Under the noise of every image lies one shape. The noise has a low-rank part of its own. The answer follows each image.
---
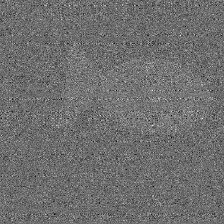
fish
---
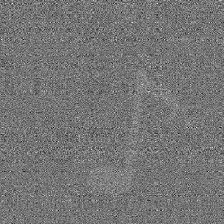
musical note
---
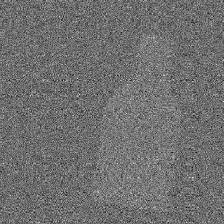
bottle
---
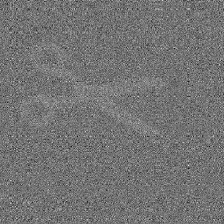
pair of scissors
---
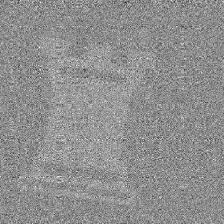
chess rook
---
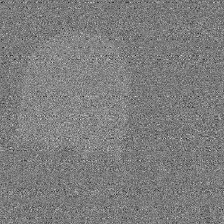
ghost
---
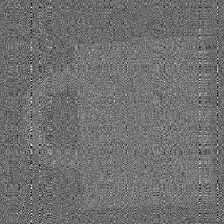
cup
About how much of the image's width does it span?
nearly all
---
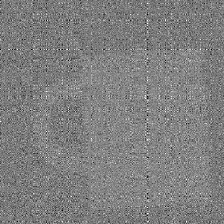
cup
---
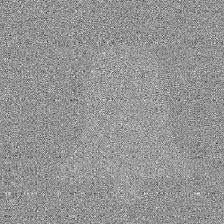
bell
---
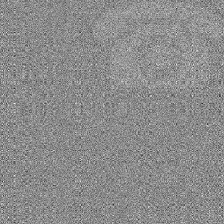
telephone
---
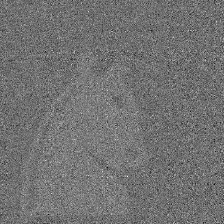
chess knight
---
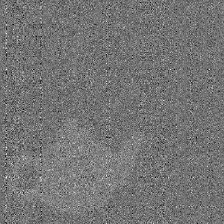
teapot
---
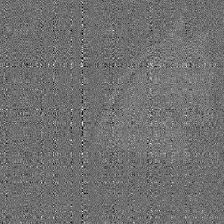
chess knight
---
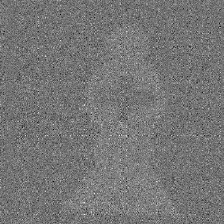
chess bishop
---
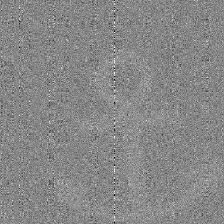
anchor
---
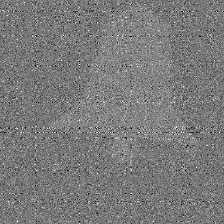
bell
